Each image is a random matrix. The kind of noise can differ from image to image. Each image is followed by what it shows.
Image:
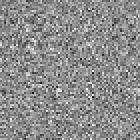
low rank plus noise
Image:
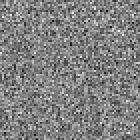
independent entries
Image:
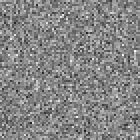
independent entries
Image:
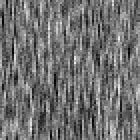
streaked along the columns
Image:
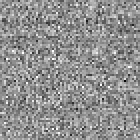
low rank plus noise
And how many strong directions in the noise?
five to eight
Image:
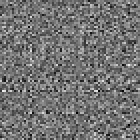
low rank plus noise
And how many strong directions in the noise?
three or four
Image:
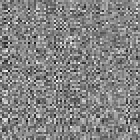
low rank plus noise
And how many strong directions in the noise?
one
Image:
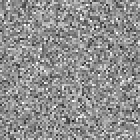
independent entries
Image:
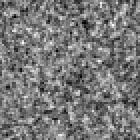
blotchy
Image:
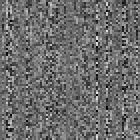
columns of uneven size
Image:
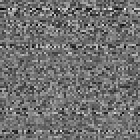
rows of uneven size
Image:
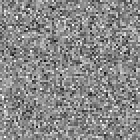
independent entries
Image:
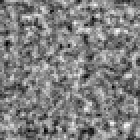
blotchy
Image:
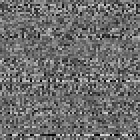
rows of uneven size
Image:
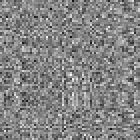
low rank plus noise
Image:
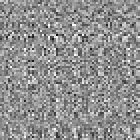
low rank plus noise
